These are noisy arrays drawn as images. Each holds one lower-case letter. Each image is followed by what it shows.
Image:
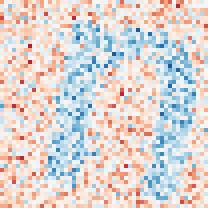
n
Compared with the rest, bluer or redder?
bluer
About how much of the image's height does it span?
nearly all
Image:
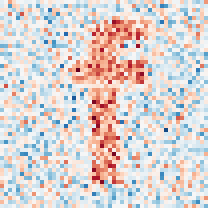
f
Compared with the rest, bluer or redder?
redder
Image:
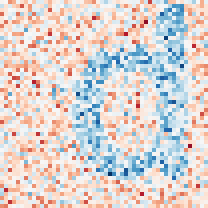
d
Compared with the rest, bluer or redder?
bluer
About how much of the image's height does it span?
nearly all
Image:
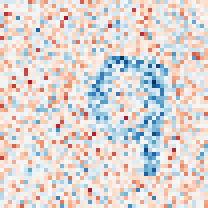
q
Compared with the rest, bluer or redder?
bluer
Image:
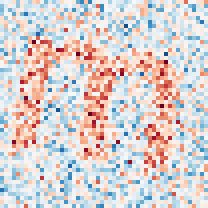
m
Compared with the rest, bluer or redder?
redder
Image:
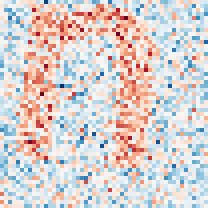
n
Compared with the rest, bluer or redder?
redder
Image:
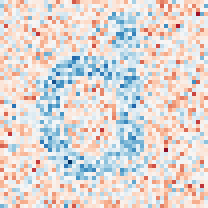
d
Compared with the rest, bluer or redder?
bluer
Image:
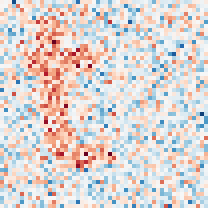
t
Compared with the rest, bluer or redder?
redder
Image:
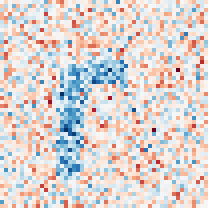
r
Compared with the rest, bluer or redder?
bluer
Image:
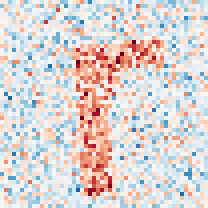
r
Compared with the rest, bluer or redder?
redder
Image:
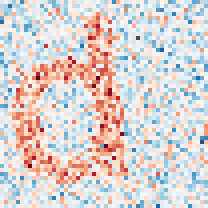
d
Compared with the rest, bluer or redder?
redder
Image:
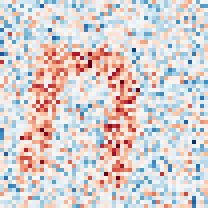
n
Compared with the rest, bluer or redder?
redder
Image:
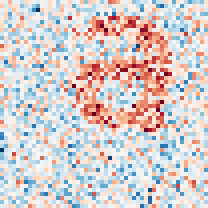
a
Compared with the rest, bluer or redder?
redder
